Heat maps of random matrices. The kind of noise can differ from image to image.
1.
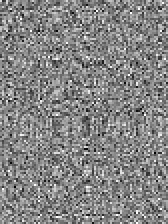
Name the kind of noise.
low rank plus noise
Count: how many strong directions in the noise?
one
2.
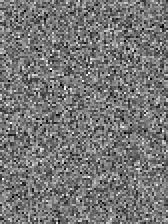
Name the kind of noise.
independent entries
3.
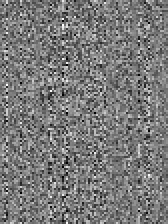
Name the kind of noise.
columns of uneven size
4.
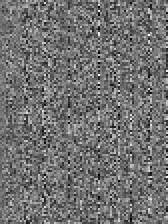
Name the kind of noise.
columns of uneven size
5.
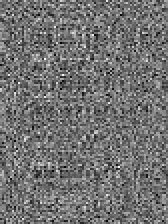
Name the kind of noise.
low rank plus noise
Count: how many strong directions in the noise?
two
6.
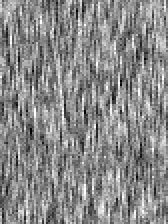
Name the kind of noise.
streaked along the columns
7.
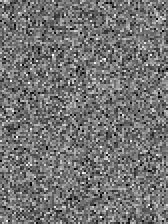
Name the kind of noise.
independent entries
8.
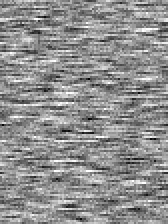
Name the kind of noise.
streaked along the rows
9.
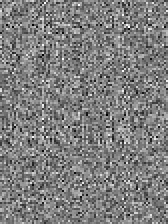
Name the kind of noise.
low rank plus noise
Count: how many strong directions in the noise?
three or four
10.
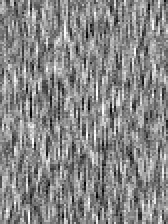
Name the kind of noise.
streaked along the columns
